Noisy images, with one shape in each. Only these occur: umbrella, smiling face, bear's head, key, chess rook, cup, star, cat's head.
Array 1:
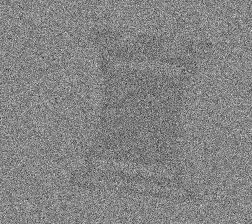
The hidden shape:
chess rook
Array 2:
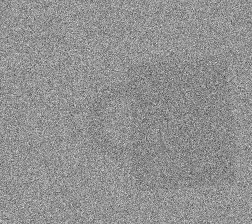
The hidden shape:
cup
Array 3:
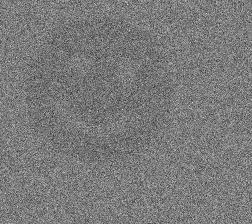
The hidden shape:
smiling face
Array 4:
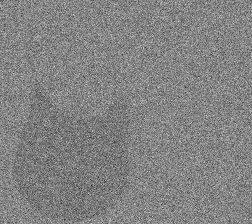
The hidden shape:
cat's head
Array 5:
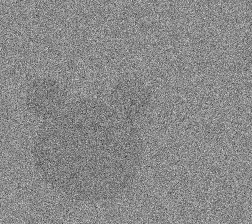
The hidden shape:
bear's head
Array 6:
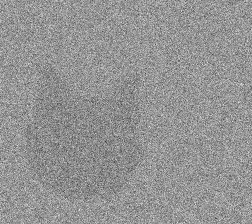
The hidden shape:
cat's head
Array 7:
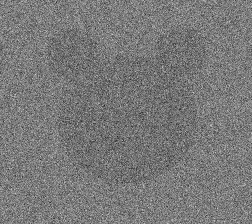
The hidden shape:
bear's head
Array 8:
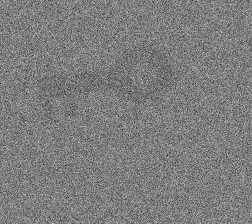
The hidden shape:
key
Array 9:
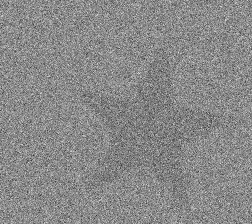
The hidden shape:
star
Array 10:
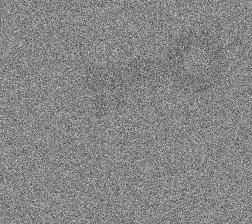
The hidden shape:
key
